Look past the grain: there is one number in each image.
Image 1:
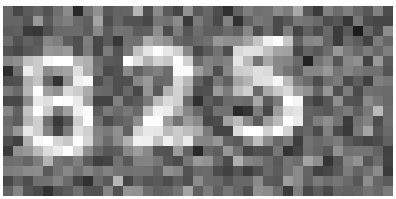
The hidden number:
825
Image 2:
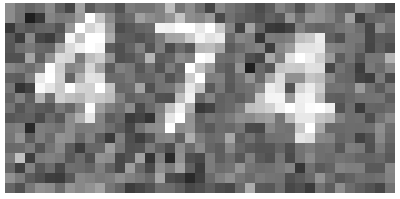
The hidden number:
474
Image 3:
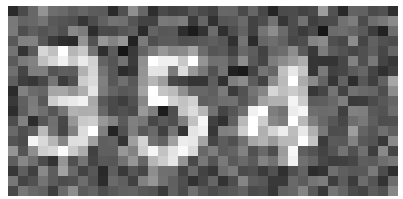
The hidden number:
354
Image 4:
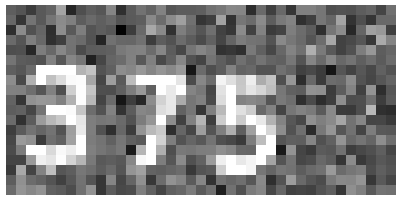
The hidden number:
375
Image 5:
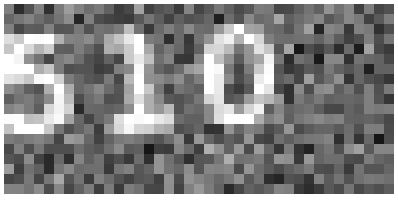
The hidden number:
510
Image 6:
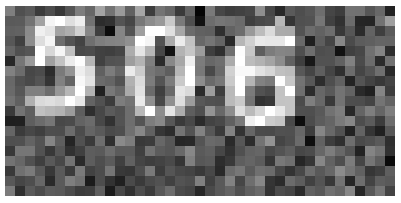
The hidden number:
506
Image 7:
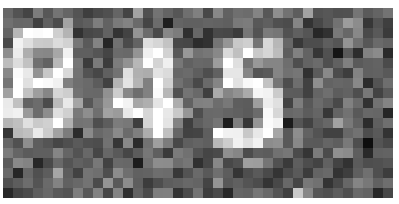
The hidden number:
845
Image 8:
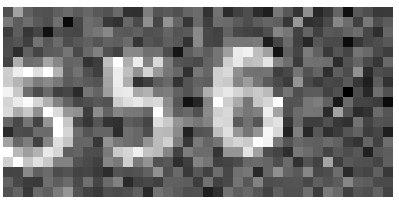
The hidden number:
556
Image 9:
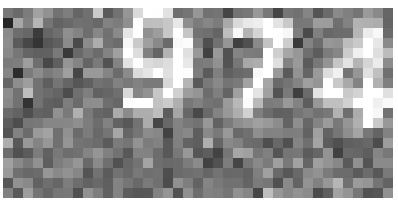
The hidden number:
974
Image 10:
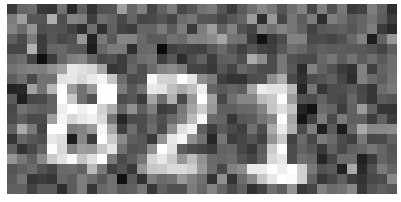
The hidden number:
821
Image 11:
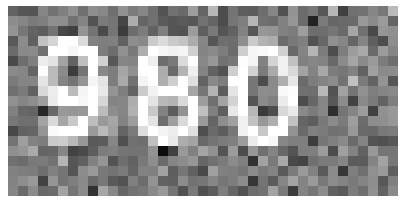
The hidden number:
980
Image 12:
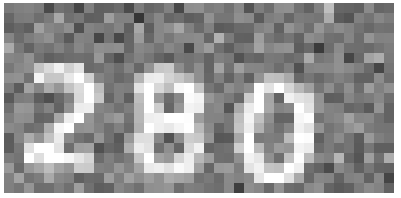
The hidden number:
280
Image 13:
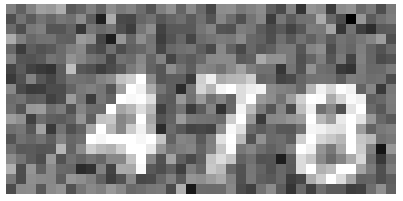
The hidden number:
478
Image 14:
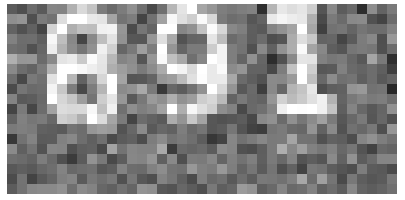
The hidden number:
891
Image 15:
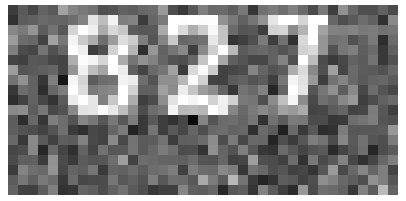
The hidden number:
827
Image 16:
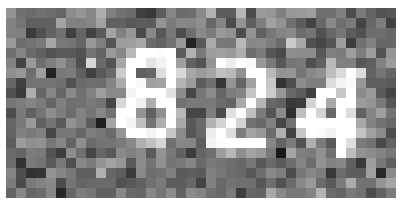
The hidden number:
824
